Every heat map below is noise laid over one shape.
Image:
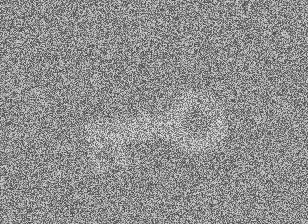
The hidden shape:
key
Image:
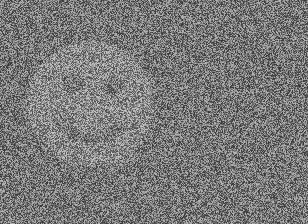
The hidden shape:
smiling face
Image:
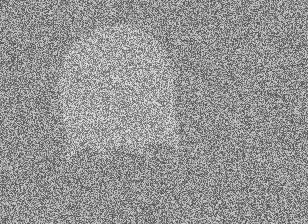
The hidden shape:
ghost
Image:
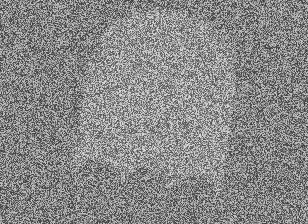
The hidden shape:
ghost
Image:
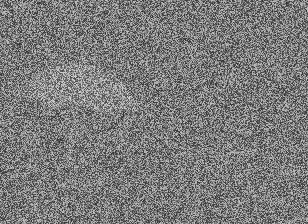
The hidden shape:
umbrella
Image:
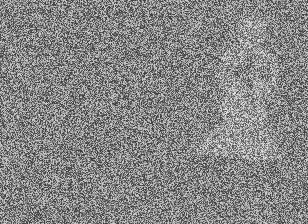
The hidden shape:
chess bishop
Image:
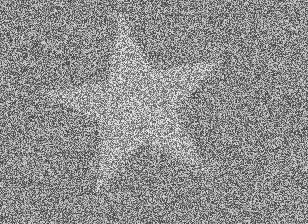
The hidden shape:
star
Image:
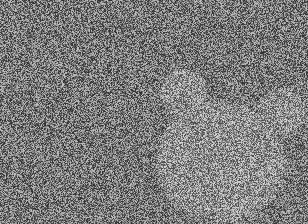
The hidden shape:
bear's head
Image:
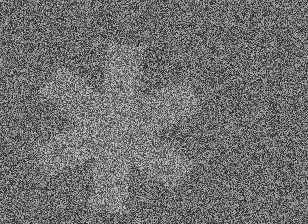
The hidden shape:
asterisk
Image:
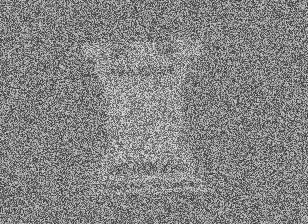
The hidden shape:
chess rook
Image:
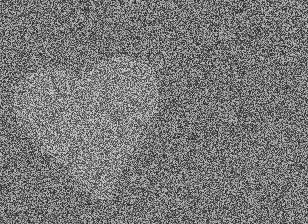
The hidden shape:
heart
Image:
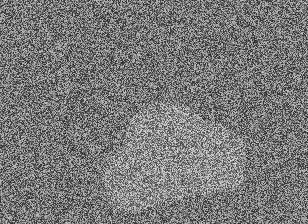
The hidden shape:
cloud
